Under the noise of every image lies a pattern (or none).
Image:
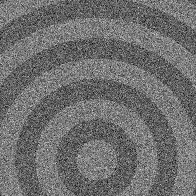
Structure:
rings round one point
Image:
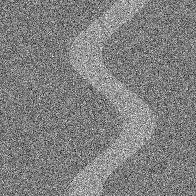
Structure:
a wavy band
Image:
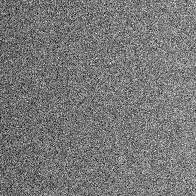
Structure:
a smooth slope
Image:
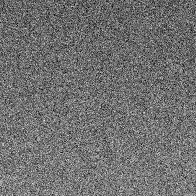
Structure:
a smooth slope
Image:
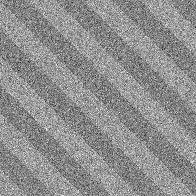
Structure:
diagonal stripes
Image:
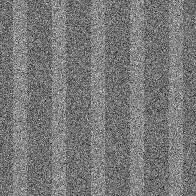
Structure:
vertical stripes
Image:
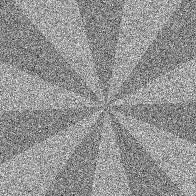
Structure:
spokes from one point
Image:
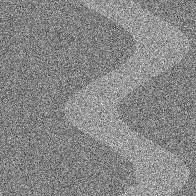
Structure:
a wavy band
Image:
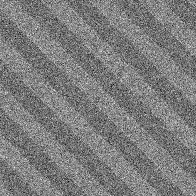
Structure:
diagonal stripes
